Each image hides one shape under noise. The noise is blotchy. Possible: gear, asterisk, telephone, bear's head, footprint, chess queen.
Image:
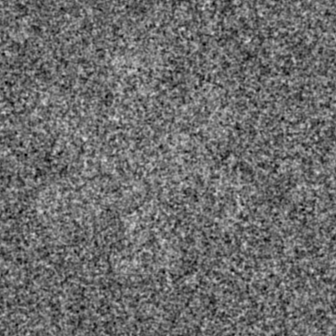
asterisk
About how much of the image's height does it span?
two thirds
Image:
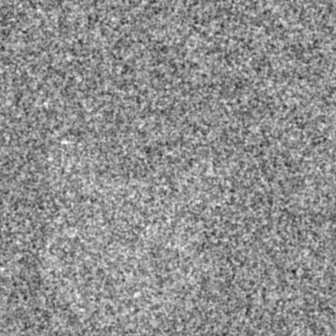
bear's head
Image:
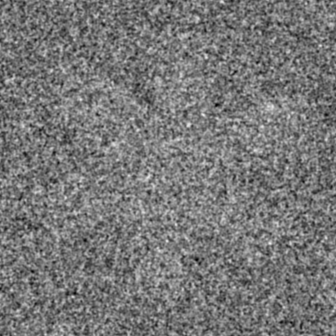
asterisk
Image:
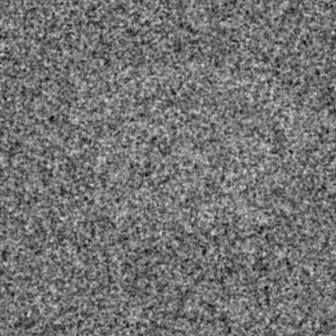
telephone
